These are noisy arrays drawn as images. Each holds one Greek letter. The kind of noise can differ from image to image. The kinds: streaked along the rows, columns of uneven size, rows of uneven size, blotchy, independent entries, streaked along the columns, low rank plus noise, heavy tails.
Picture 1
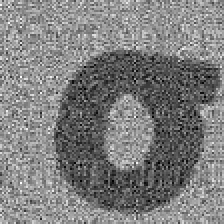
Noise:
low rank plus noise
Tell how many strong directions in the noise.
three or four
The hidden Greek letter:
sigma
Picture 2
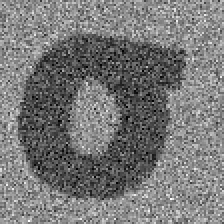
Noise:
independent entries
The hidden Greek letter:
sigma
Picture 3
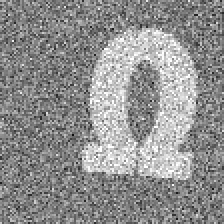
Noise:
independent entries
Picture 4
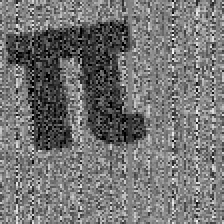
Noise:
columns of uneven size
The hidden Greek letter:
pi
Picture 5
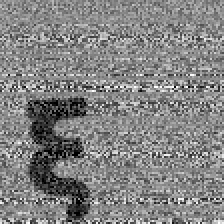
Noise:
rows of uneven size
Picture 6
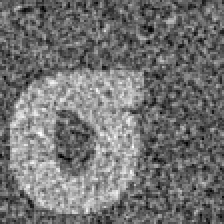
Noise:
blotchy
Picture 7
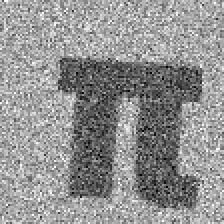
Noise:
independent entries
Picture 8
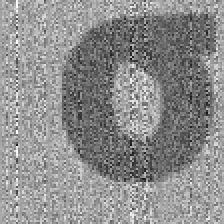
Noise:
columns of uneven size
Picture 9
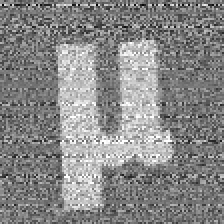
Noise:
rows of uneven size
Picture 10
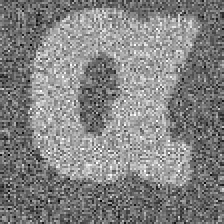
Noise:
low rank plus noise
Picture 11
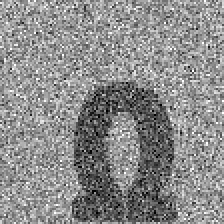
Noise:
independent entries
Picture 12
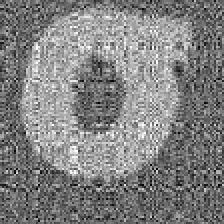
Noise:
low rank plus noise
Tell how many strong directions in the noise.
three or four
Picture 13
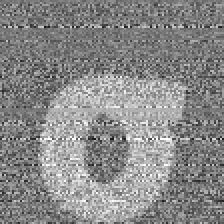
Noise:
rows of uneven size
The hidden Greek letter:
sigma
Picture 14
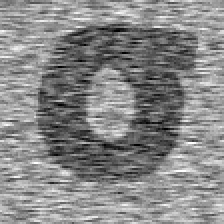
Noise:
streaked along the rows
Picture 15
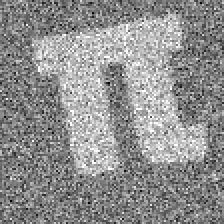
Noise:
independent entries
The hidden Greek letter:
pi
